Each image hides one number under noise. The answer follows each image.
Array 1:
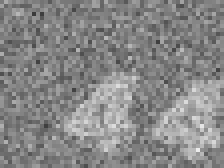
44
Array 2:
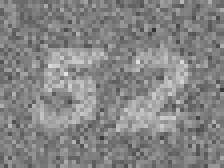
52
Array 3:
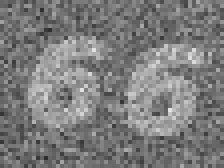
66
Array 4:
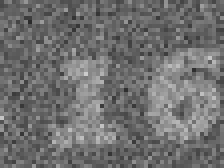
16
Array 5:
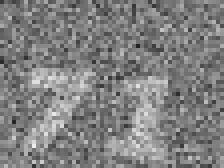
71
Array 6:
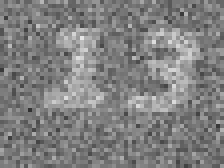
13
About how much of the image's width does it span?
two thirds
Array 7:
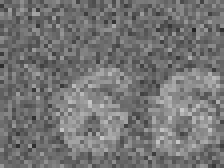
66
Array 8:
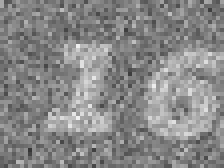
16
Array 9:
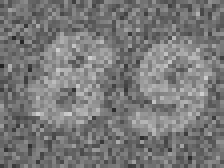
89
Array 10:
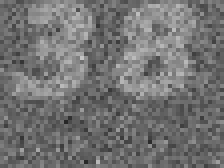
38
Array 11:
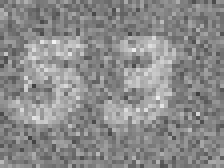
53
